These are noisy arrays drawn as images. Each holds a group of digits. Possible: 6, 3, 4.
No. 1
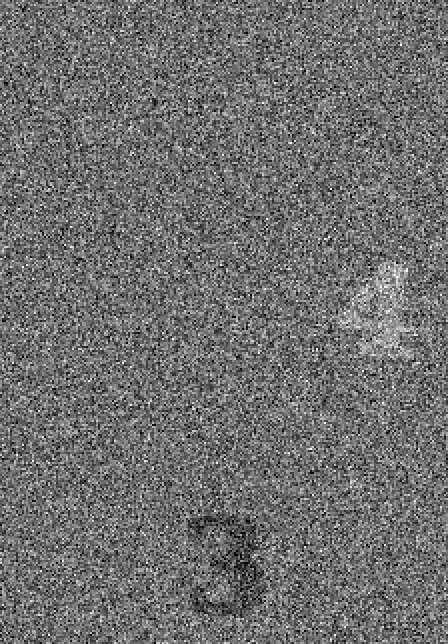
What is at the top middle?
nothing
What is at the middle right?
4
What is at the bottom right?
nothing
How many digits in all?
2
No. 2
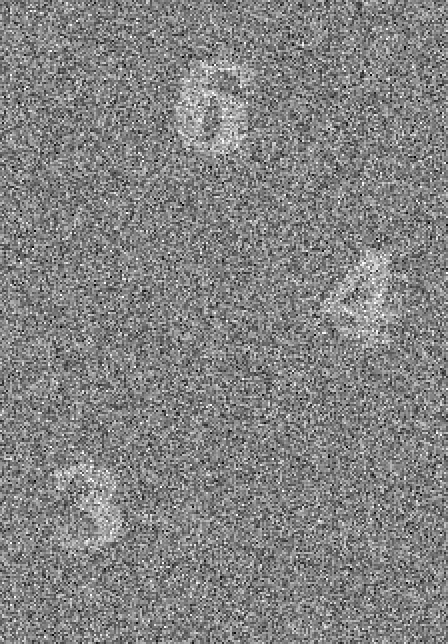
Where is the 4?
middle right
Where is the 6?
top middle
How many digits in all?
3
